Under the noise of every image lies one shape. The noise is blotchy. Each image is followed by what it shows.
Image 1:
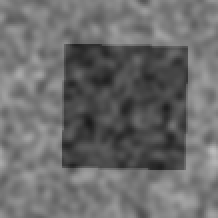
square
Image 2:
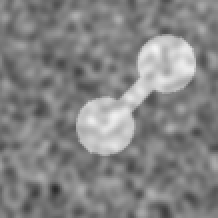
dumbbell
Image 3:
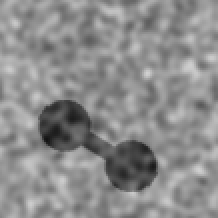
dumbbell
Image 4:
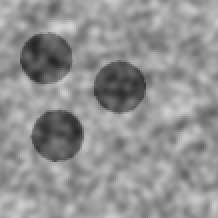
three dots
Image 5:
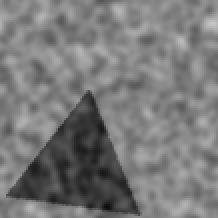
triangle
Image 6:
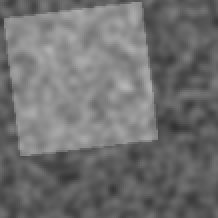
square
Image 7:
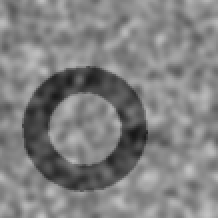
ring
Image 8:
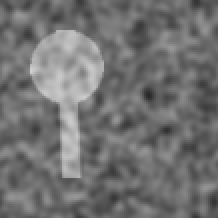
lollipop
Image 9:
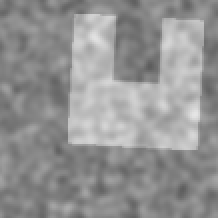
square with a notch
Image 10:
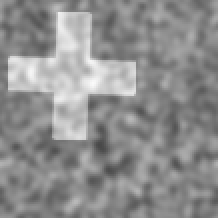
cross
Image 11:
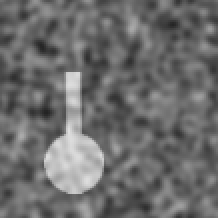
lollipop
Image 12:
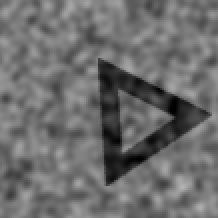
triangle frame
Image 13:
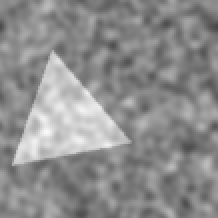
triangle
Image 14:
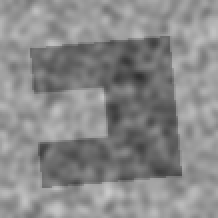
square with a notch
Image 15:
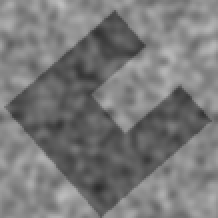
square with a notch
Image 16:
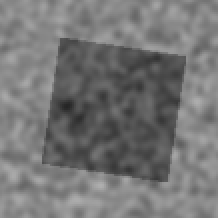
square
